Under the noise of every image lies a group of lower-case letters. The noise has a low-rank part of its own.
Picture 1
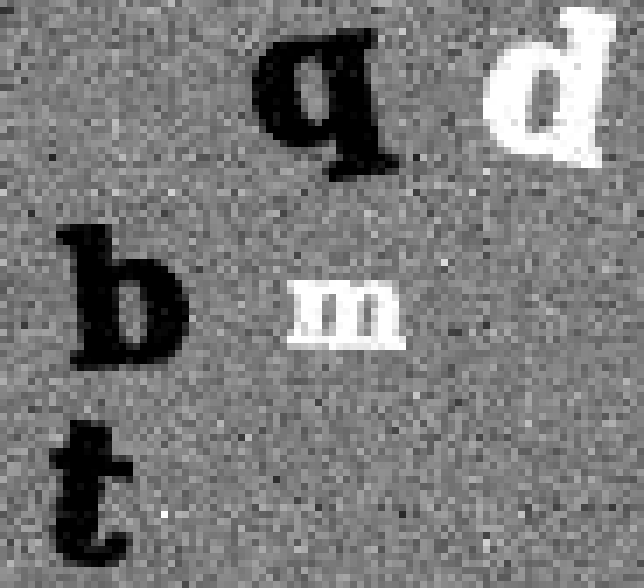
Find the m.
centre
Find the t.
bottom left
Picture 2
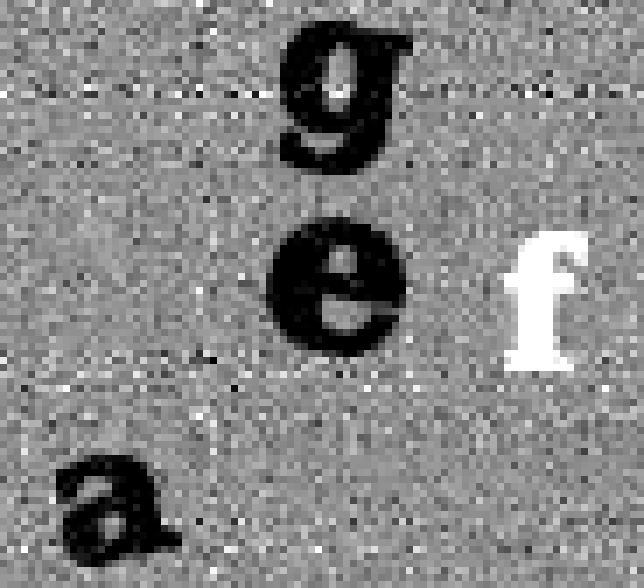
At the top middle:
g
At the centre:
e
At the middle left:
nothing
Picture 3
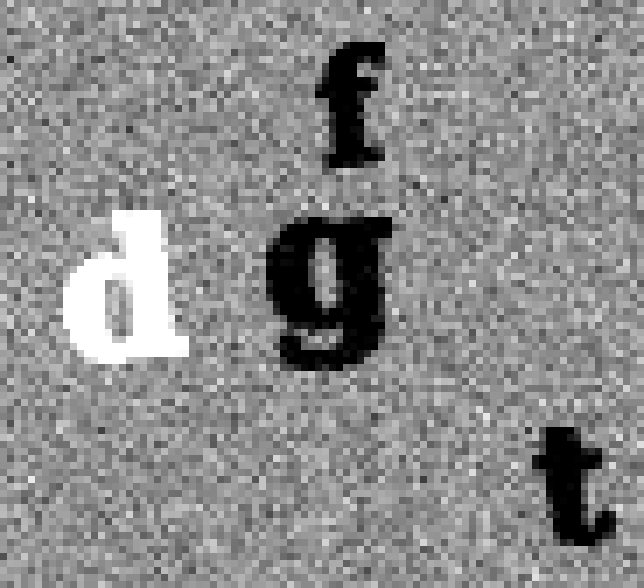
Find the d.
middle left
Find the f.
top middle
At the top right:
nothing
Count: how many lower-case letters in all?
4
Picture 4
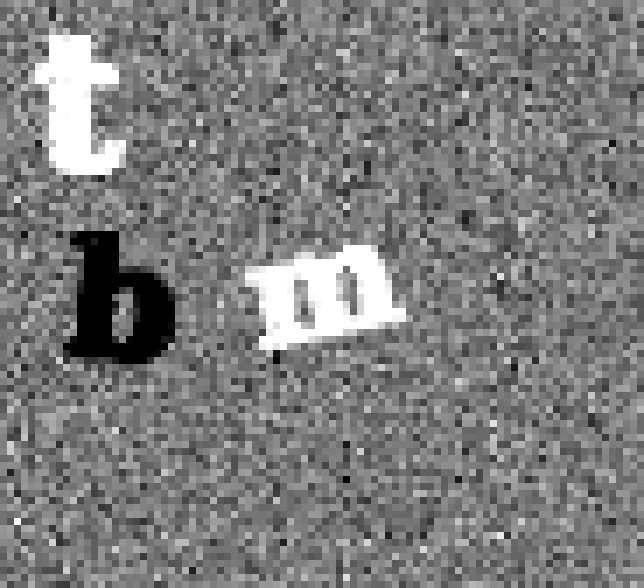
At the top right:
nothing
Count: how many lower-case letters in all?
3
